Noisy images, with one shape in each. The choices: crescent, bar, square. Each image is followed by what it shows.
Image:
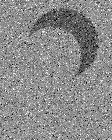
crescent
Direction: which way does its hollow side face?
down and left
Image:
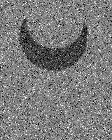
crescent
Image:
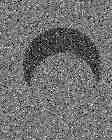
crescent
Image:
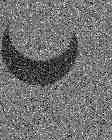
crescent
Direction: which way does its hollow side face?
up
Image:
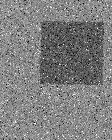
square
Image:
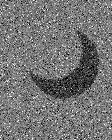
crescent
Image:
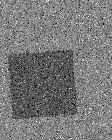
square
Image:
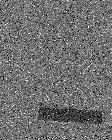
bar
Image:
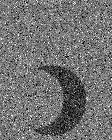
crescent
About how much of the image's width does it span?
half
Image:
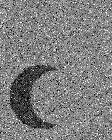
crescent
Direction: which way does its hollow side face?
right
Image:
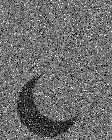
crescent
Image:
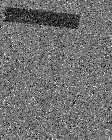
bar
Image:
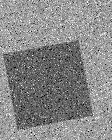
square
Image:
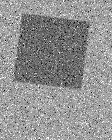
square
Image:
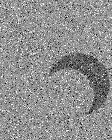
crescent
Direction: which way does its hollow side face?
down and left
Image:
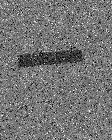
bar
